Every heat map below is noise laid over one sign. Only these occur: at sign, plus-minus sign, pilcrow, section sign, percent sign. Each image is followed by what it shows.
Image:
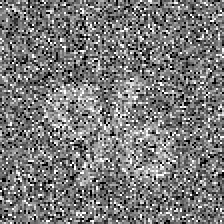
percent sign
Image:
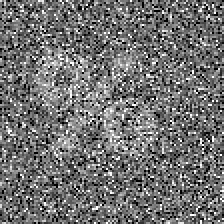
percent sign
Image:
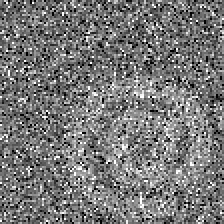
at sign
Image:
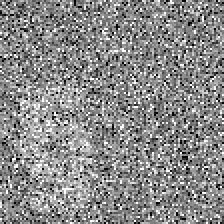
section sign
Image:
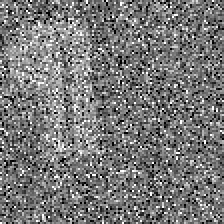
pilcrow
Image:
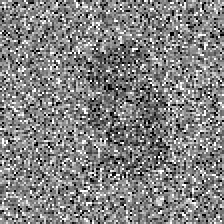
section sign
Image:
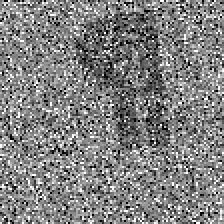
pilcrow
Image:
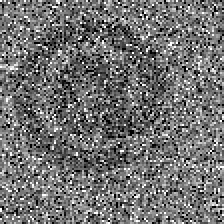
at sign
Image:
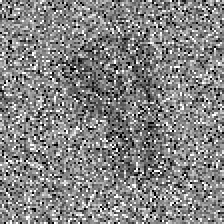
pilcrow
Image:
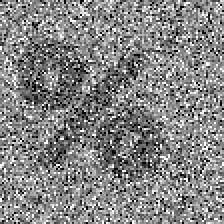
percent sign
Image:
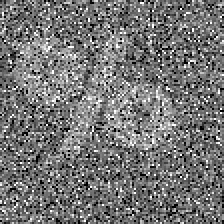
percent sign
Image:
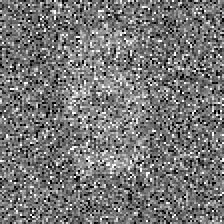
section sign
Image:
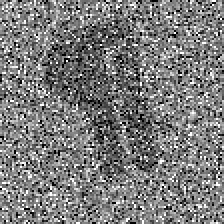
pilcrow
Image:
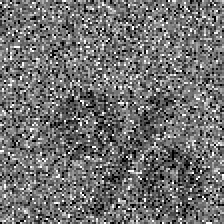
percent sign
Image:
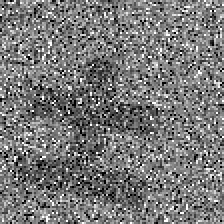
plus-minus sign
